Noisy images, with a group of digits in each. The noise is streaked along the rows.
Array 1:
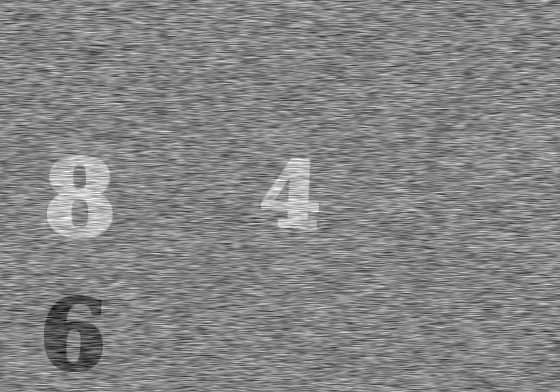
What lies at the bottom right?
nothing
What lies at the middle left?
8
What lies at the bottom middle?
nothing
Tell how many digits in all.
3
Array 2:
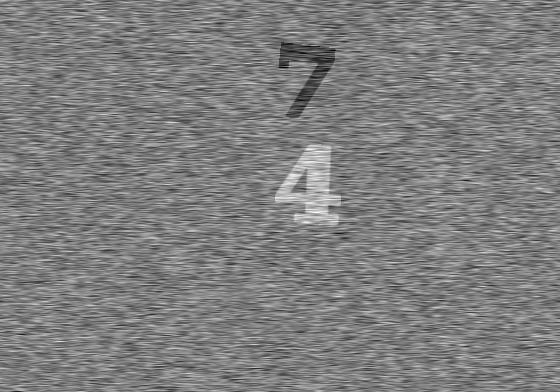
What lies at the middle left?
nothing
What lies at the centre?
4
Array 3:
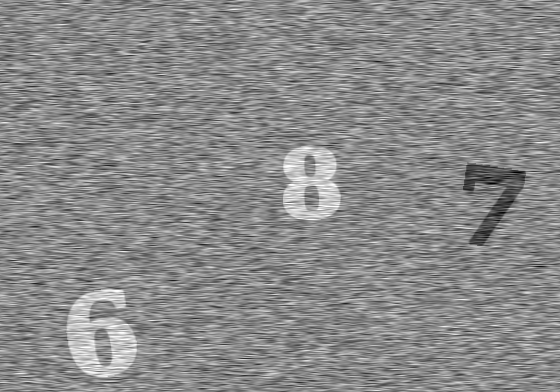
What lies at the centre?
8
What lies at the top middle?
nothing
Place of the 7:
middle right
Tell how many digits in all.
3
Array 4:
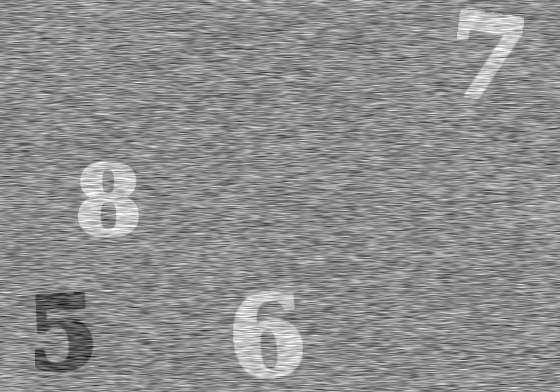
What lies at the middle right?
nothing
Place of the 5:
bottom left
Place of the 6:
bottom middle
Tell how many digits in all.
4
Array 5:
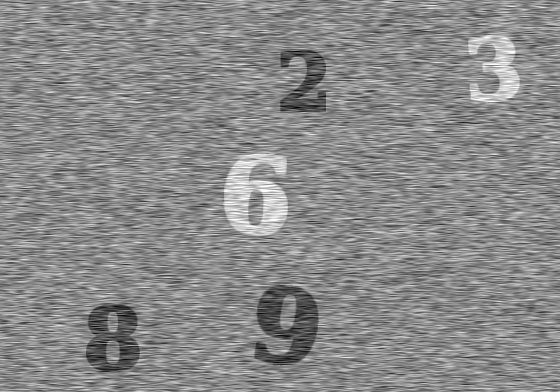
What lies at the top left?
nothing
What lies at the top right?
3
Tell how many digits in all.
5
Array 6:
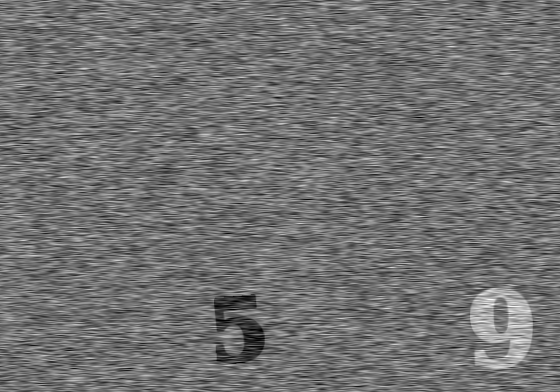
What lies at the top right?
nothing
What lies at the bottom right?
9
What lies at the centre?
nothing
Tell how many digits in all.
2
